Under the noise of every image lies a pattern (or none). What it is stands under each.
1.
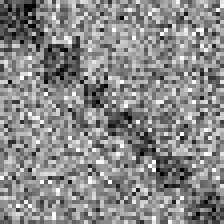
blocks along the diagonal
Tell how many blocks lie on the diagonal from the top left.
7
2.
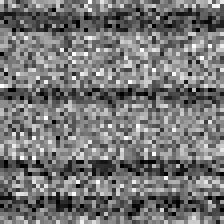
bands of rows
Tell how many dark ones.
4
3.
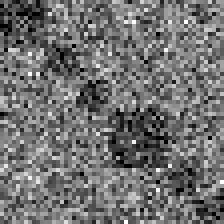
blocks along the diagonal
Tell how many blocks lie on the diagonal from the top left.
6
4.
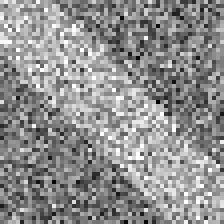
a diagonal band
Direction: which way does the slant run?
top left to bottom right
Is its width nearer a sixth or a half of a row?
a half
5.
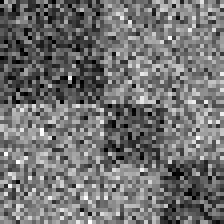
blocks along the diagonal
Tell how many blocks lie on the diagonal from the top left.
3
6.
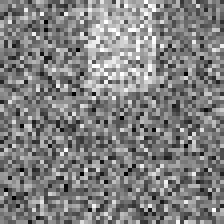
one block
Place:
top middle
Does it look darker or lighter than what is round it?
lighter
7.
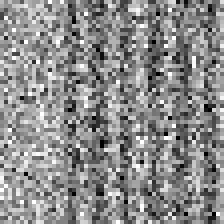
bands of columns
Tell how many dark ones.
6
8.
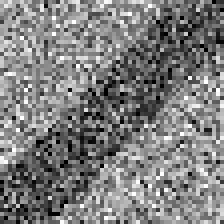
a diagonal band
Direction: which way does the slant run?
bottom left to top right
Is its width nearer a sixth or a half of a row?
a half
